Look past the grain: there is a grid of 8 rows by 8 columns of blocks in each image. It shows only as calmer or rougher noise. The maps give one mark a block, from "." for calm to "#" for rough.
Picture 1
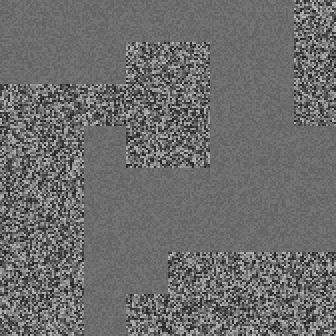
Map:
. . . . . . . #
. . . # # . . #
# # # # # . . #
# # . # # . . .
# # . . . . . .
# # . . . . . .
# # . . # # # #
# # . # # # # #
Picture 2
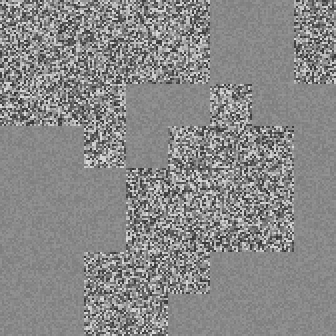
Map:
# # # # # . . #
# # # # # . . #
# # # . . # . .
. . # . # # # .
. . . # # # # .
. . . # # # # .
. . # # # . . .
. . # # . . . .
